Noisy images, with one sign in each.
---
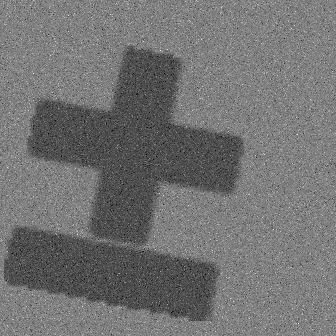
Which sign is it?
plus-minus sign
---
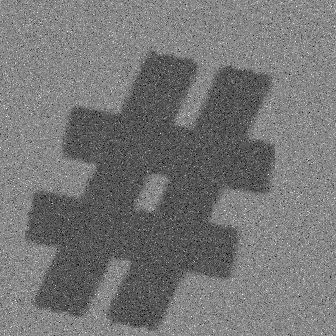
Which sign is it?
hash sign
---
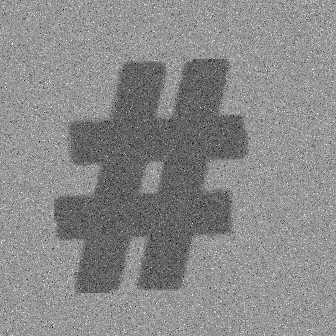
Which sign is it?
hash sign
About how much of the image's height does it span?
two thirds
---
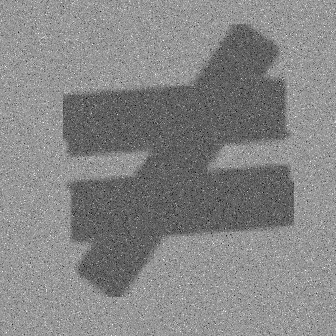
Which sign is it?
not-equal sign
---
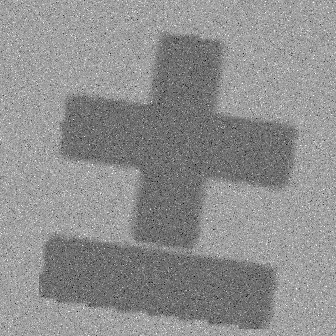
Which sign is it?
plus-minus sign
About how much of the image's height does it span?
nearly all
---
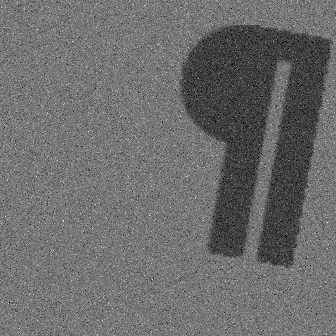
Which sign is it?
pilcrow
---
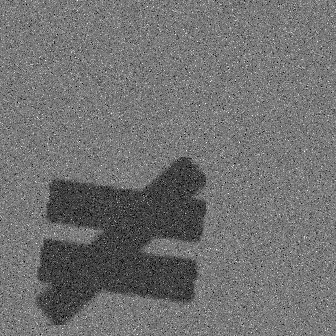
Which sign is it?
not-equal sign
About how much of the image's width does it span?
half
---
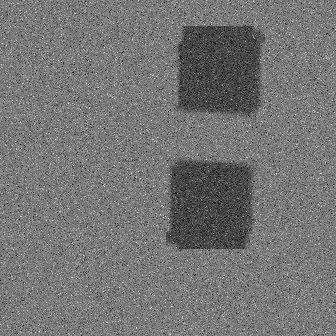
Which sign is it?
colon
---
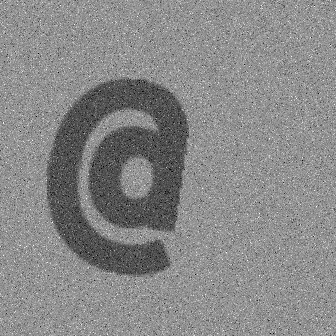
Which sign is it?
at sign
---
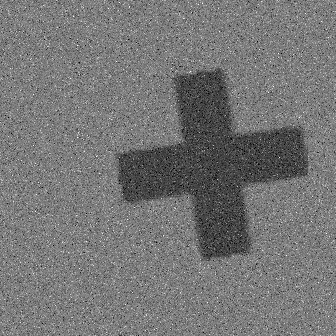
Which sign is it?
plus sign
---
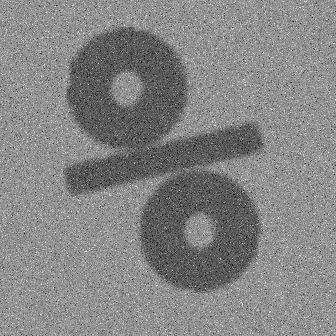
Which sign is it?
percent sign
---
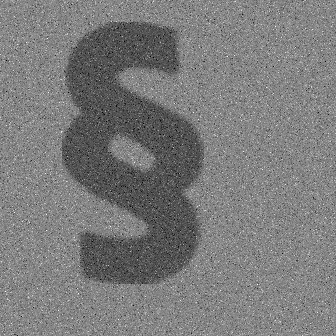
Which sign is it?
section sign
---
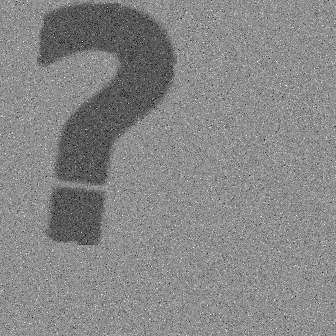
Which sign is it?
question mark
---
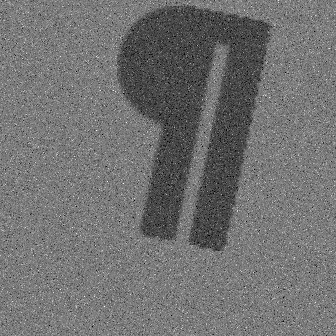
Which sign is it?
pilcrow
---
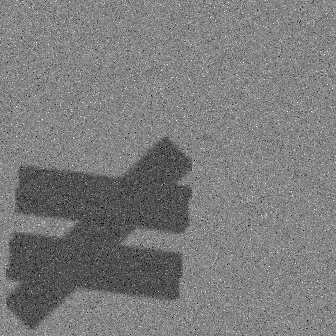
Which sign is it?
not-equal sign
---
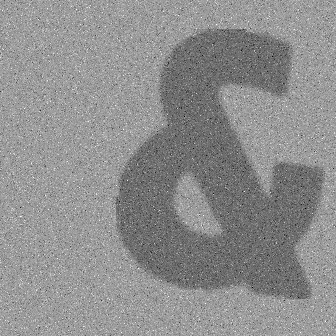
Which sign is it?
ampersand
